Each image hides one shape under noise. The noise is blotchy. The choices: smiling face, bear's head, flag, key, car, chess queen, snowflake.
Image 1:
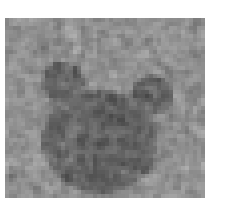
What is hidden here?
dark bear's head
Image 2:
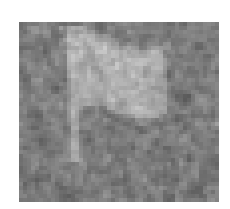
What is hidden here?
light flag
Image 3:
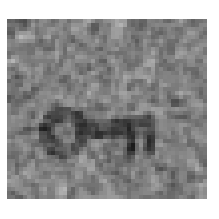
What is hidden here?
dark key
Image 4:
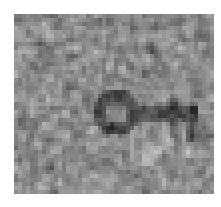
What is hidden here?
dark key
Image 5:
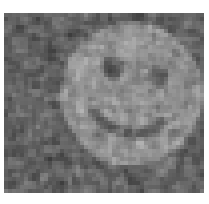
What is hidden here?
light smiling face
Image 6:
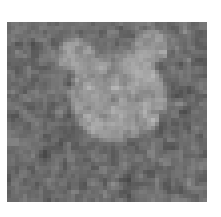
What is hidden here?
light bear's head
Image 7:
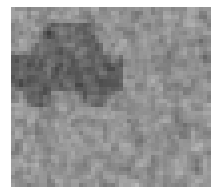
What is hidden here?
dark car
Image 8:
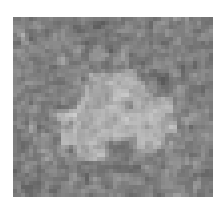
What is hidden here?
light car
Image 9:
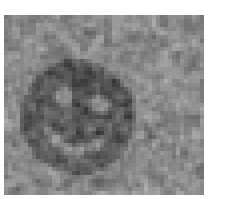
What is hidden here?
dark smiling face
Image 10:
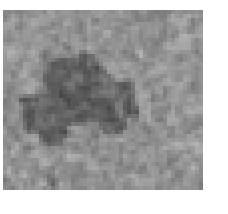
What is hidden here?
dark car
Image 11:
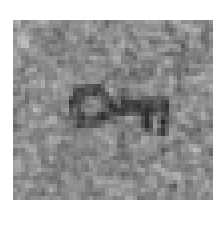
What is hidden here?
dark key
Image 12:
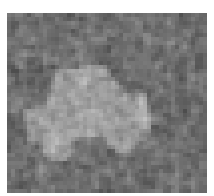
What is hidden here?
light car
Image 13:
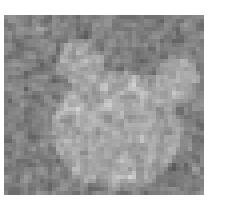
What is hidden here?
light bear's head
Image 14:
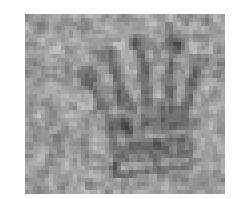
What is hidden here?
dark chess queen
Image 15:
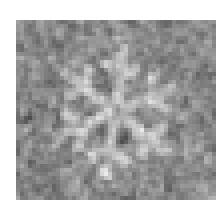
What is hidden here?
light snowflake
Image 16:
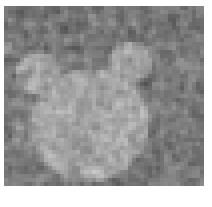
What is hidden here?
light bear's head
